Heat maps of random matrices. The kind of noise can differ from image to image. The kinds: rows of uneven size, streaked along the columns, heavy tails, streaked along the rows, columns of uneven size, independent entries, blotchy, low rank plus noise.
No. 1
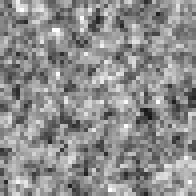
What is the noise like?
blotchy
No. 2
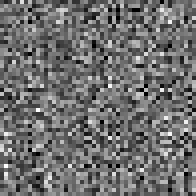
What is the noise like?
low rank plus noise
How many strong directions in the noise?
two
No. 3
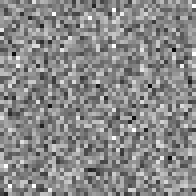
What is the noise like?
independent entries
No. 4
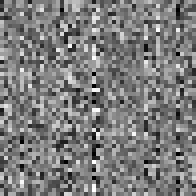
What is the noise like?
columns of uneven size
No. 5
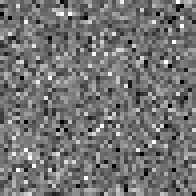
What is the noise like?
heavy tails
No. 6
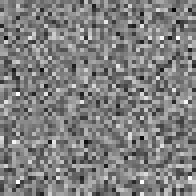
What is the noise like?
low rank plus noise
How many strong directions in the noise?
five to eight
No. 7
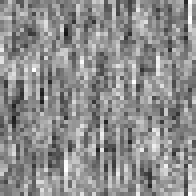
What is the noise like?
streaked along the columns
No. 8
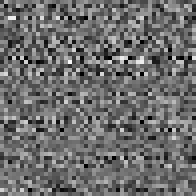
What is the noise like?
rows of uneven size
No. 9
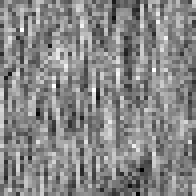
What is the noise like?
streaked along the columns
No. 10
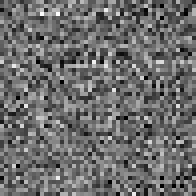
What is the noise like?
low rank plus noise
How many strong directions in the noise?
five to eight
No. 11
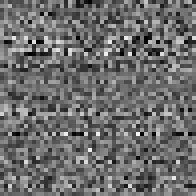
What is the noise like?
rows of uneven size
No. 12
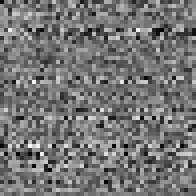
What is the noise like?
rows of uneven size
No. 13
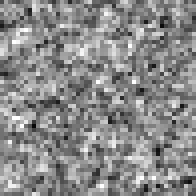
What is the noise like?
blotchy
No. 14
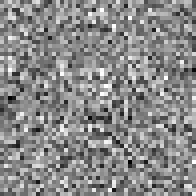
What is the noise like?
low rank plus noise
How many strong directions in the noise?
three or four
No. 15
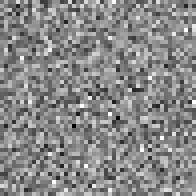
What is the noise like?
independent entries
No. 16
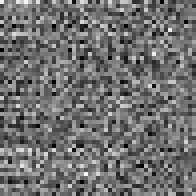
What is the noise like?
low rank plus noise
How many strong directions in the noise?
one
